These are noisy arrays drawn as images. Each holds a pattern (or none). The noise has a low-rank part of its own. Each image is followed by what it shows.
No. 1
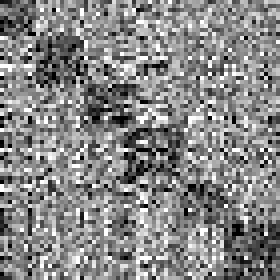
blocks along the diagonal
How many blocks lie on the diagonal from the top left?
6
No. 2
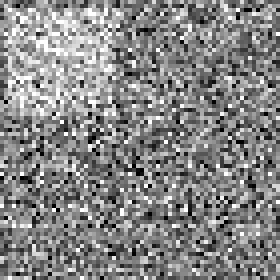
one block
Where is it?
top left
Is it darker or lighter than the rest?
lighter
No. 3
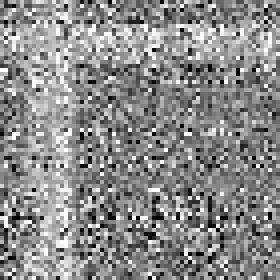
bands of rows crossing bands of columns
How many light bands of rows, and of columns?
1 and 1
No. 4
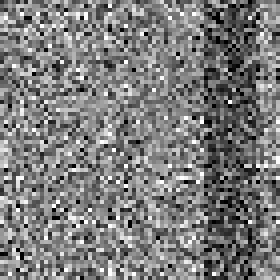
one band of columns
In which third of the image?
right
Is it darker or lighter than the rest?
darker
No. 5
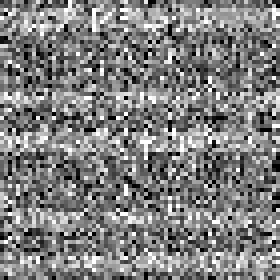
bands of rows
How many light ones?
5
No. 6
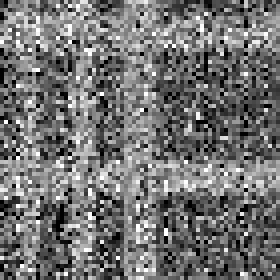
bands of rows crossing bands of columns
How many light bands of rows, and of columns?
2 and 3
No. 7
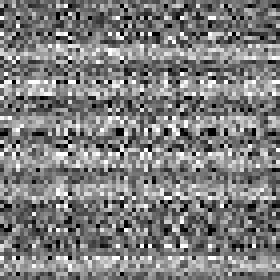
bands of rows
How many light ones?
6
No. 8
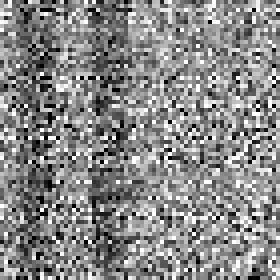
bands of columns
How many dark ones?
2
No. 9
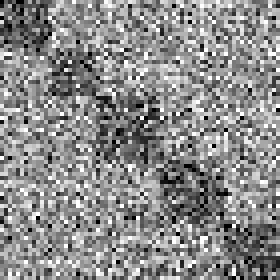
blocks along the diagonal
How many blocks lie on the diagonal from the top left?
5
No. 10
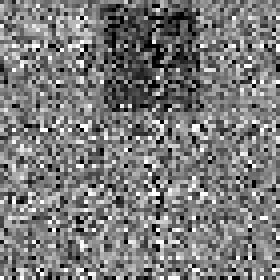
one block
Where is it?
top middle
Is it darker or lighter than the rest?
darker
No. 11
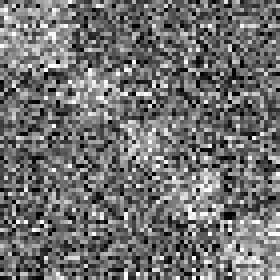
blocks along the diagonal
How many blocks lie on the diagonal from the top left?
5
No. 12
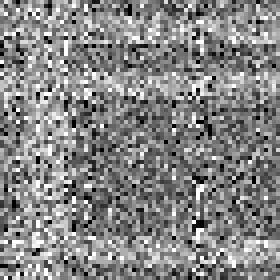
bands of rows crossing bands of columns
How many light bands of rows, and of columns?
3 and 1
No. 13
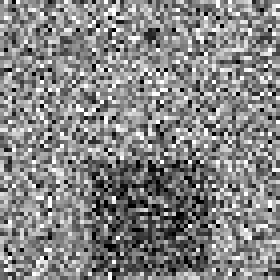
one block
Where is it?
bottom middle
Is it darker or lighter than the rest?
darker
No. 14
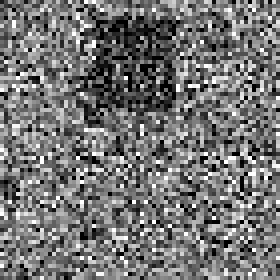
one block
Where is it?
top middle
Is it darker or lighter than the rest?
darker
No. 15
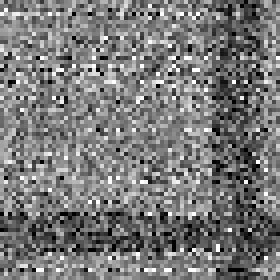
bands of rows crossing bands of columns
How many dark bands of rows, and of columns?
1 and 1
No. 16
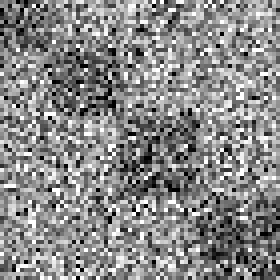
blocks along the diagonal
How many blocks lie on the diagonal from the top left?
4
